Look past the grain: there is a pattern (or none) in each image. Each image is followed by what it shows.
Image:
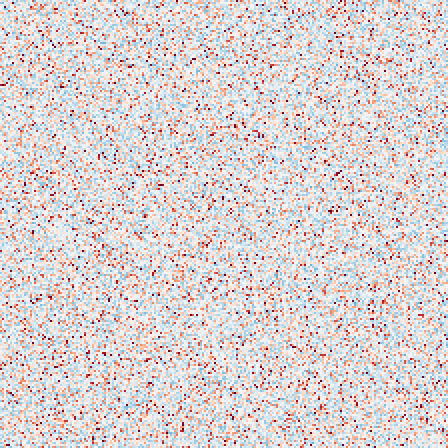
only noise
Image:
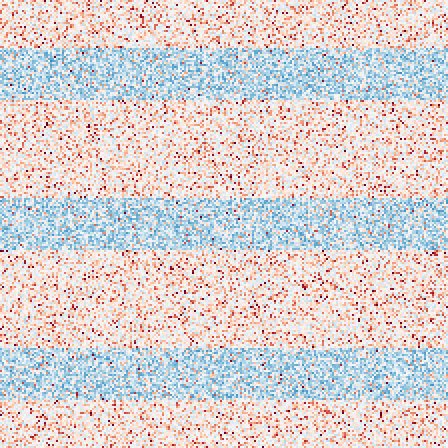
horizontal stripes
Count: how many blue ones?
3
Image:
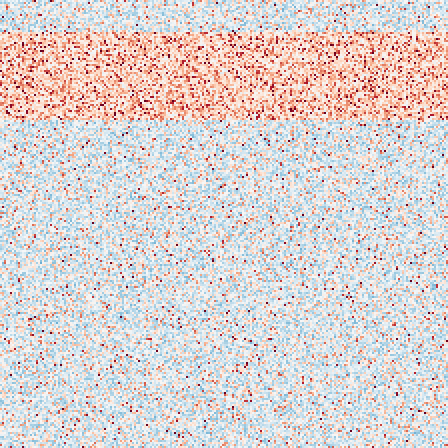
one horizontal stripe
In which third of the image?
top
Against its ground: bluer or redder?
redder
